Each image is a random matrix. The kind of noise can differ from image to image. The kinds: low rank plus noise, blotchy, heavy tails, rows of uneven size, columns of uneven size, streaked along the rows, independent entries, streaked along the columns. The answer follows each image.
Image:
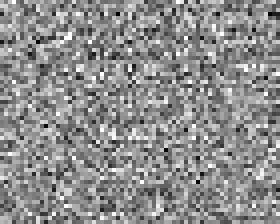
low rank plus noise
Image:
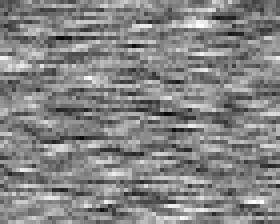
streaked along the rows
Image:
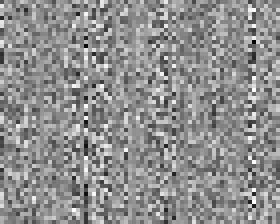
columns of uneven size
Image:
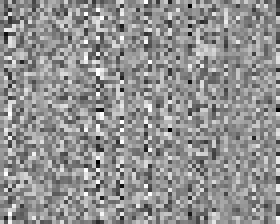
columns of uneven size
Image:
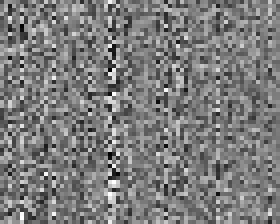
columns of uneven size
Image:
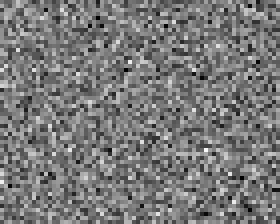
independent entries
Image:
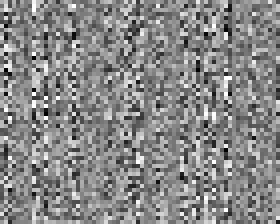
columns of uneven size
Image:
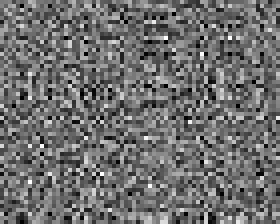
low rank plus noise
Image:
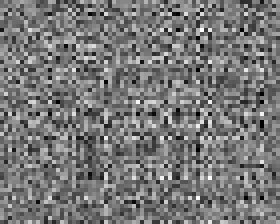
low rank plus noise
